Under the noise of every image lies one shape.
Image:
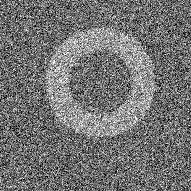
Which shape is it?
ring
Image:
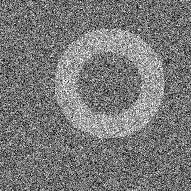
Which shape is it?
ring
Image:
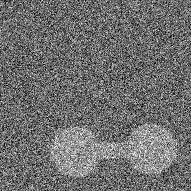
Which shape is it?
dumbbell
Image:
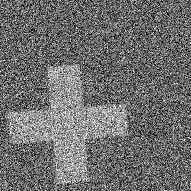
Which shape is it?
cross
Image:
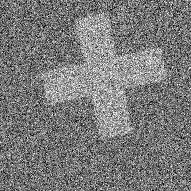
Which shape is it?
cross
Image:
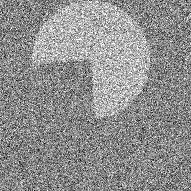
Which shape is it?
disc with a wedge cut out
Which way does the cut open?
down and left
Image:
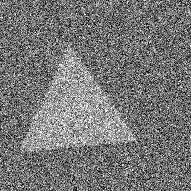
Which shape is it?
triangle
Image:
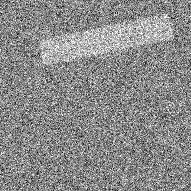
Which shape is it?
bar
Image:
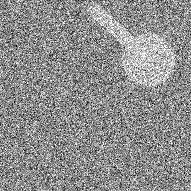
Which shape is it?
lollipop
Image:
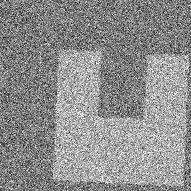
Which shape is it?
square with a notch
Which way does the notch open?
up
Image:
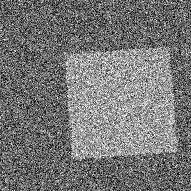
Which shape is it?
square
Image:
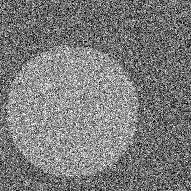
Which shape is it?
disc
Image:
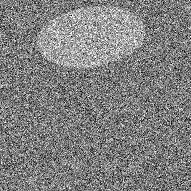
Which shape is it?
ellipse
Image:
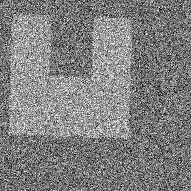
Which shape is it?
square with a notch
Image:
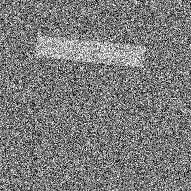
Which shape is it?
bar
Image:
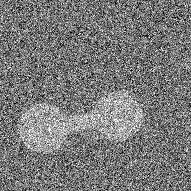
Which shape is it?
dumbbell
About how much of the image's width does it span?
two thirds
